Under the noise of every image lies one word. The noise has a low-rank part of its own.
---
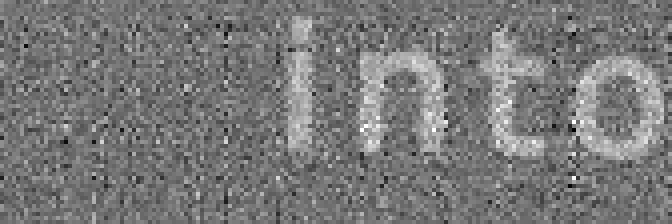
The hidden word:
into
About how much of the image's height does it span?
two thirds
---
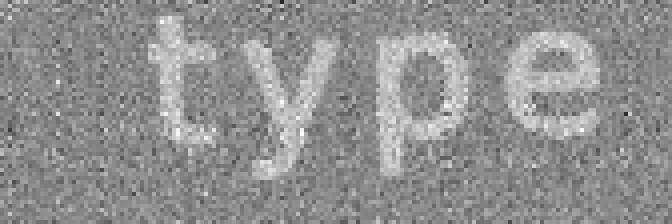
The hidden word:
type
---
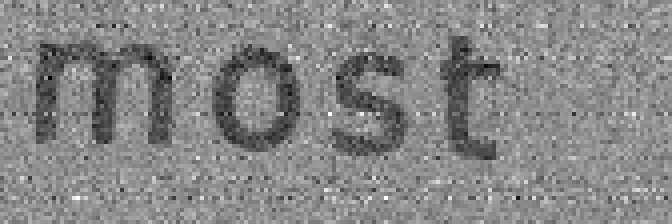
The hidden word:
most
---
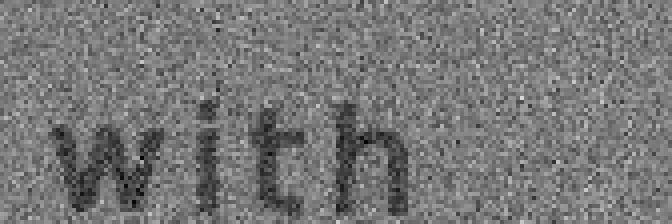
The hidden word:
with
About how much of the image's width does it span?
half
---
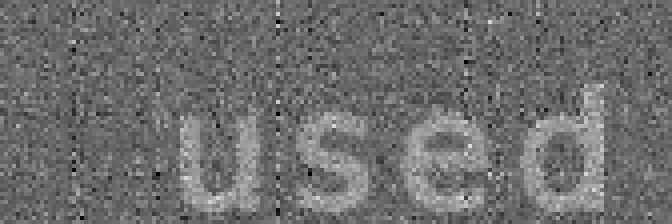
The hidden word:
used
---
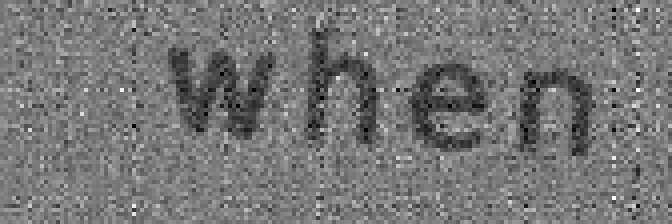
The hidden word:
when
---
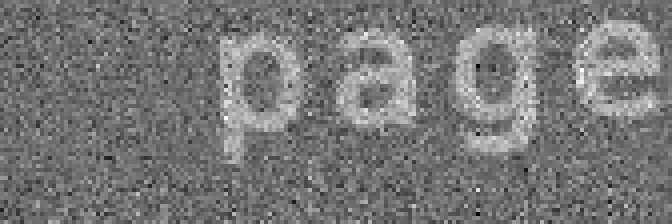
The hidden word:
page
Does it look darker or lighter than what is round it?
lighter
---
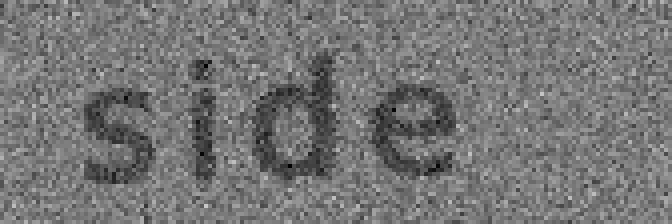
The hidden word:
side
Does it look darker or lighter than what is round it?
darker
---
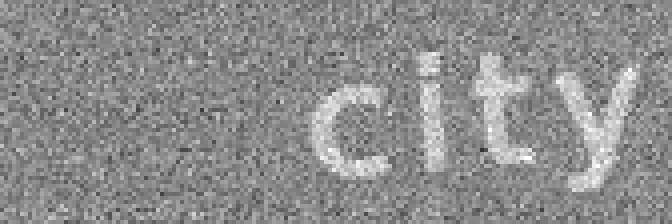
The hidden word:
city
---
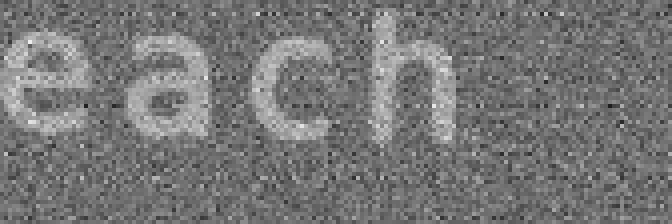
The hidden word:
each
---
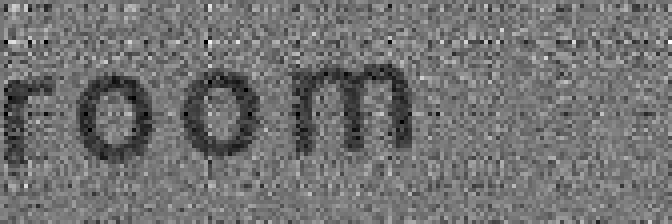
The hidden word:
room
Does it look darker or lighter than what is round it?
darker
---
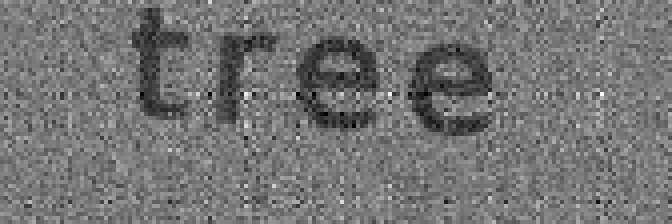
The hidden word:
tree
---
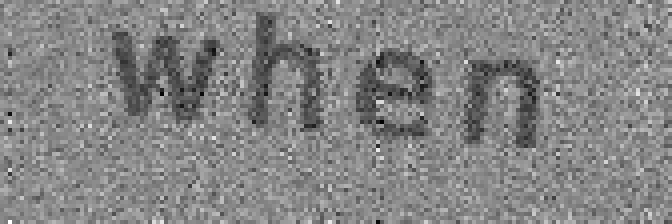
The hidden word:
when
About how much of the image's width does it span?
two thirds
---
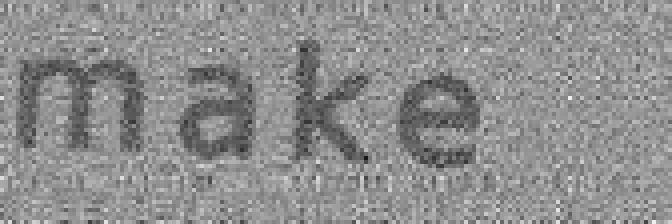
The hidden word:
make
